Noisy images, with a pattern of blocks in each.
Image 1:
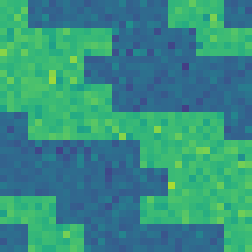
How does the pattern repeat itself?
the same after a half turn
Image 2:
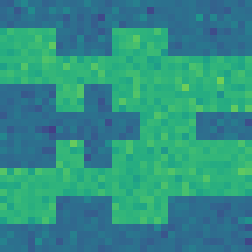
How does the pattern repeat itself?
top and bottom mirror each other
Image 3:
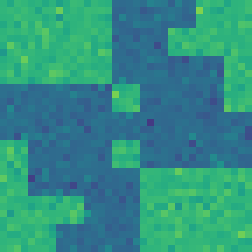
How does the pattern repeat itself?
the same after a half turn
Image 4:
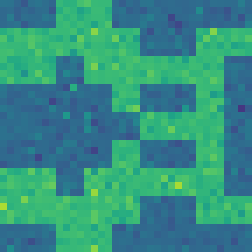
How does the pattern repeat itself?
top and bottom mirror each other
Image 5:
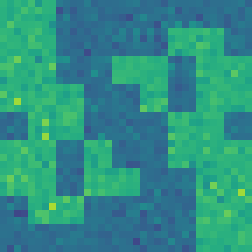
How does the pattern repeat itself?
the same after a half turn
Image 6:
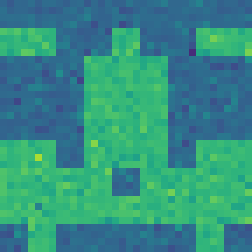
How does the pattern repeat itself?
left and right mirror each other
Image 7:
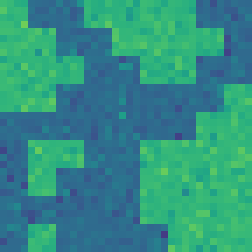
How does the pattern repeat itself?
no symmetry
